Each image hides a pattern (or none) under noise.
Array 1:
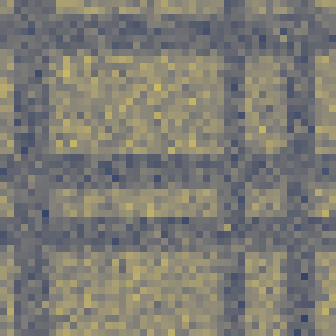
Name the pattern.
bands of rows crossing bands of columns
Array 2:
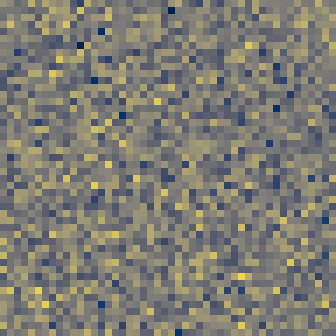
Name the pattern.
only noise
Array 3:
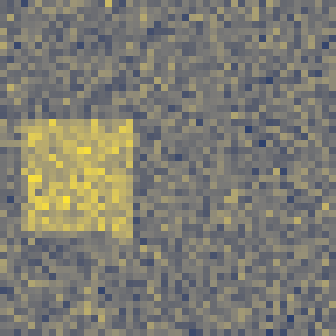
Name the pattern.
one block
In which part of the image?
middle left
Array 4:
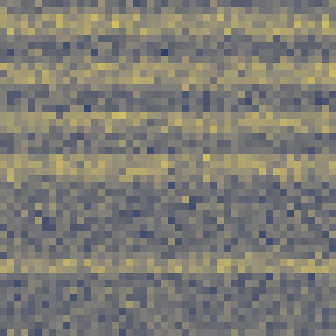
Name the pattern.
bands of rows
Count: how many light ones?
5
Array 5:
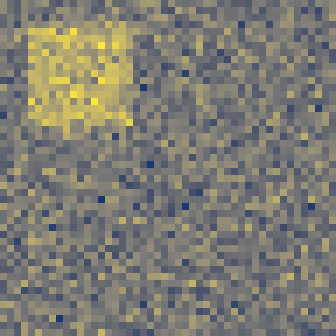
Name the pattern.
one block
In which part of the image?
top left
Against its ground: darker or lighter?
lighter
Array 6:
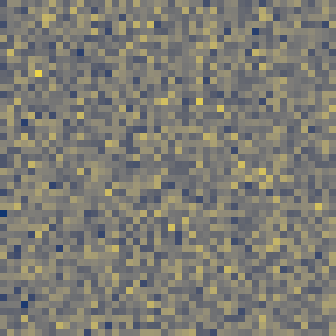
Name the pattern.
only noise
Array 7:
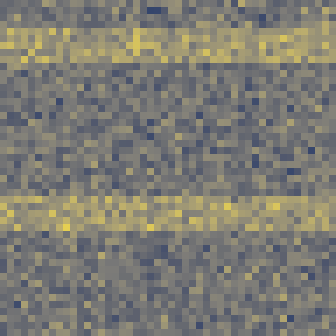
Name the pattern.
bands of rows
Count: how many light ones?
2
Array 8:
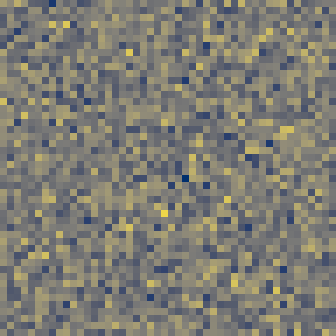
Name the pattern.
only noise
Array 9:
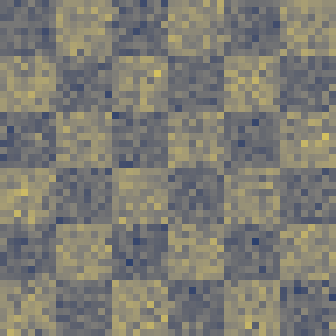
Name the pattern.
a checkerboard
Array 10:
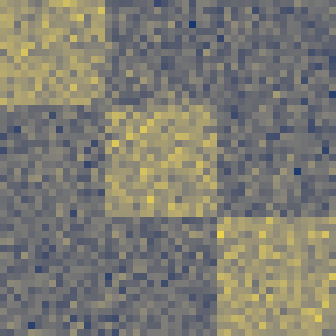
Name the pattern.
blocks along the diagonal
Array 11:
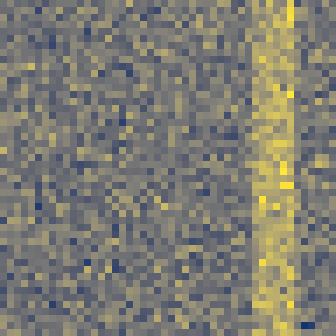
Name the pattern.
one band of columns
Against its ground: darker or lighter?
lighter
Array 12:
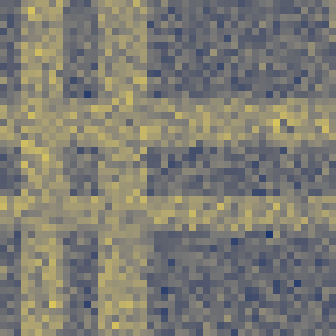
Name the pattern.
bands of rows crossing bands of columns
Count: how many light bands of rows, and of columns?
2 and 2
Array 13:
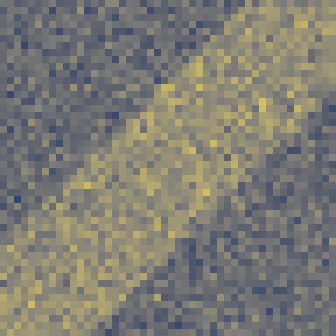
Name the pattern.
a diagonal band
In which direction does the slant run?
bottom left to top right
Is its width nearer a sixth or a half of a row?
a half
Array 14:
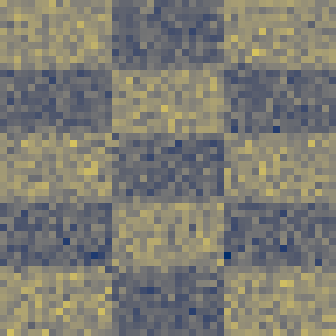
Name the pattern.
a checkerboard
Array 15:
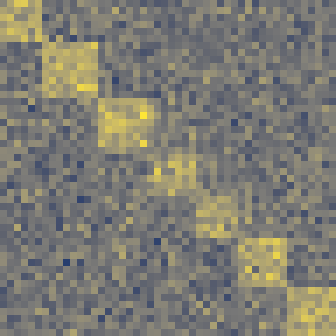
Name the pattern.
blocks along the diagonal
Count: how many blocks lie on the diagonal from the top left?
7
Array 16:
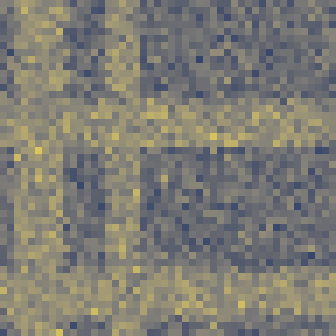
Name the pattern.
bands of rows crossing bands of columns
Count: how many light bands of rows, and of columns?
2 and 2
